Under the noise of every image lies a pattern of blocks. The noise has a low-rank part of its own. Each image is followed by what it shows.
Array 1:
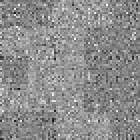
top and bottom mirror each other
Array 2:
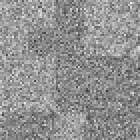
no symmetry
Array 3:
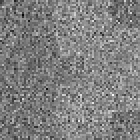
top and bottom mirror each other
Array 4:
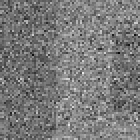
top and bottom mirror each other
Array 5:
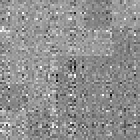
mirrored about the diagonal from the top left
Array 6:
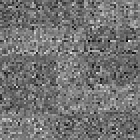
the same after a half turn
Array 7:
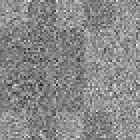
top and bottom mirror each other
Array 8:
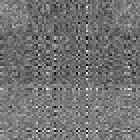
left and right mirror each other
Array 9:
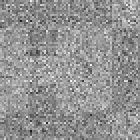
top and bottom mirror each other
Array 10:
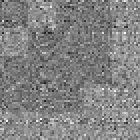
mirrored about the diagonal from the top left
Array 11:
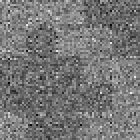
mirrored about the diagonal from the bottom left
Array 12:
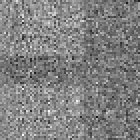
top and bottom mirror each other
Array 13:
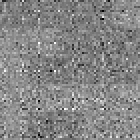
no symmetry
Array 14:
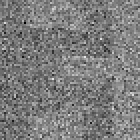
top and bottom mirror each other
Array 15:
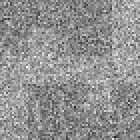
the same after a half turn
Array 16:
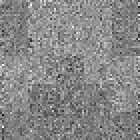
left and right mirror each other
